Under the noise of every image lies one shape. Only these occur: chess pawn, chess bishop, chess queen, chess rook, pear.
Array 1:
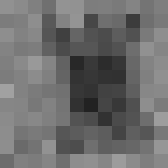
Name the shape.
chess rook
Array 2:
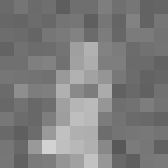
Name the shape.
chess bishop
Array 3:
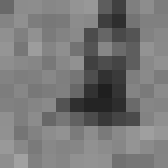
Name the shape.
chess bishop
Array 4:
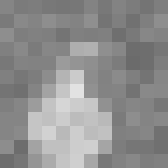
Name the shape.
pear
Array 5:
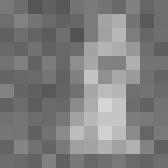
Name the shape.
chess bishop
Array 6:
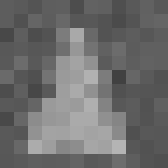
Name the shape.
chess pawn
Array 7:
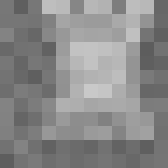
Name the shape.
chess rook
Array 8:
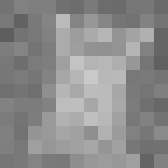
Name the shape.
chess rook
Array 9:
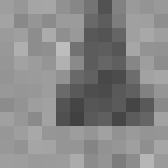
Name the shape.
chess pawn
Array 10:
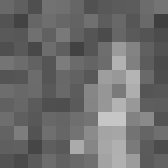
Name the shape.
chess bishop
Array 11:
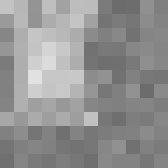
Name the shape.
chess rook
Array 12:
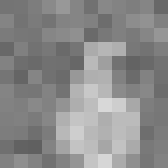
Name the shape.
pear
